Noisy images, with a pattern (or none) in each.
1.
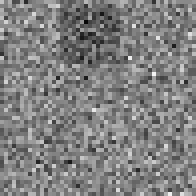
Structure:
one block
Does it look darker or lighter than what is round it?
darker
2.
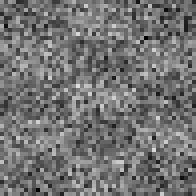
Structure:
a checkerboard
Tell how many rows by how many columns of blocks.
5 by 3
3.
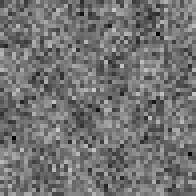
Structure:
a checkerboard
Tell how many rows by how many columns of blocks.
4 by 6
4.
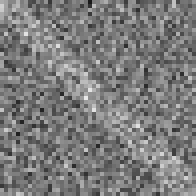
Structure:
a diagonal band
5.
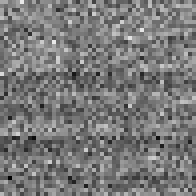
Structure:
bands of rows
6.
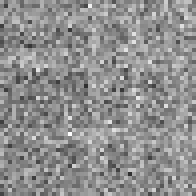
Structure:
bands of rows crossing bands of columns
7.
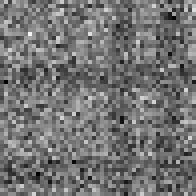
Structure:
bands of rows crossing bands of columns
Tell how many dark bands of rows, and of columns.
2 and 2
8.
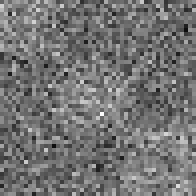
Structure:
blocks along the diagonal
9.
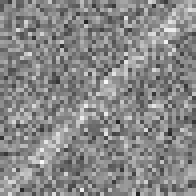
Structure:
a diagonal band
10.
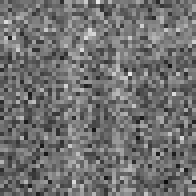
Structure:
bands of rows crossing bands of columns
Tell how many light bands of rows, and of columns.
1 and 2
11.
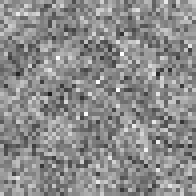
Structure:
a checkerboard
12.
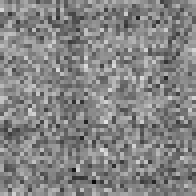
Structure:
bands of rows crossing bands of columns
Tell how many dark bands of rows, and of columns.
3 and 2
